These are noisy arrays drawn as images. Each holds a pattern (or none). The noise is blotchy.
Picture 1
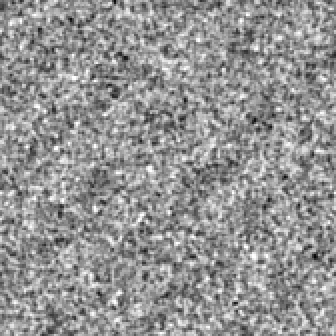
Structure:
diagonal stripes
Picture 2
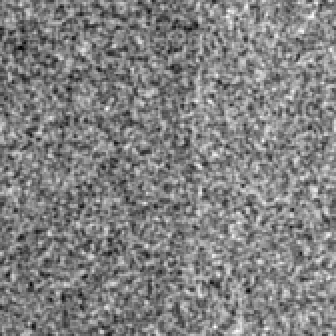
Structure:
a sharp edge
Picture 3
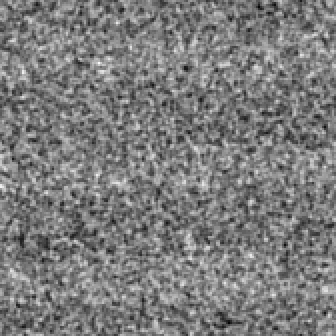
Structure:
horizontal stripes
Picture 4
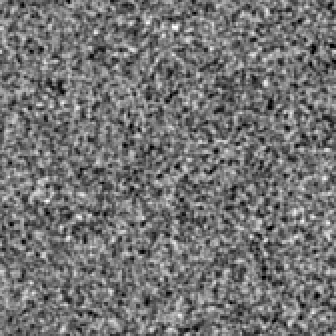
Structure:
only noise
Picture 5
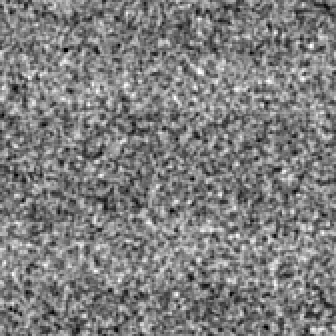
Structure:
horizontal stripes
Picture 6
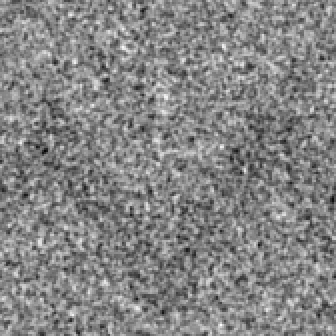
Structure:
a wavy band
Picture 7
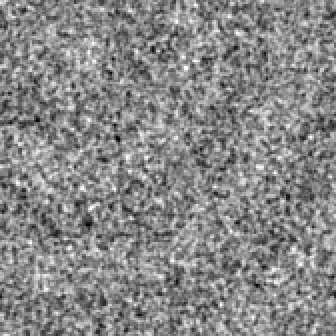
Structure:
rings round one point
